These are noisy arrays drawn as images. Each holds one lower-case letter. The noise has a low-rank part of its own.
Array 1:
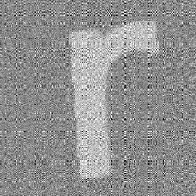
light r
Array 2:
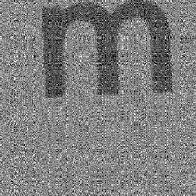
dark m
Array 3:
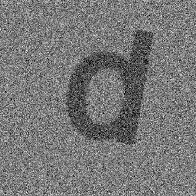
dark d
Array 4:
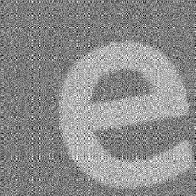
light e
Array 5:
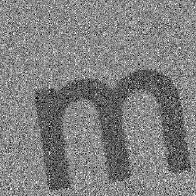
dark m
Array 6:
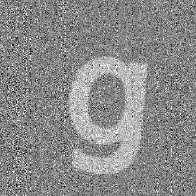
light g
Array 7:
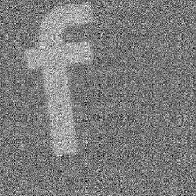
light f
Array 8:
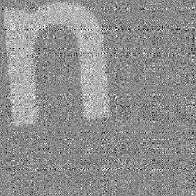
light n
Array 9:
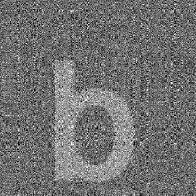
light b
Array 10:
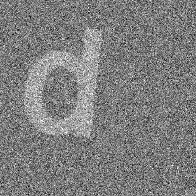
light d
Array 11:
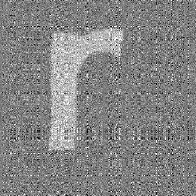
light r
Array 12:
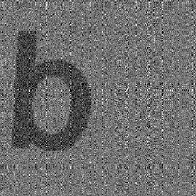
dark b
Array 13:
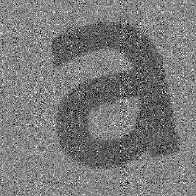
dark a
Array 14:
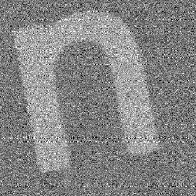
light n
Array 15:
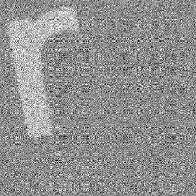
light r
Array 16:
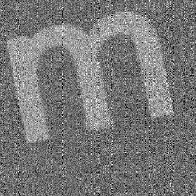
light m
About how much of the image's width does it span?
nearly all
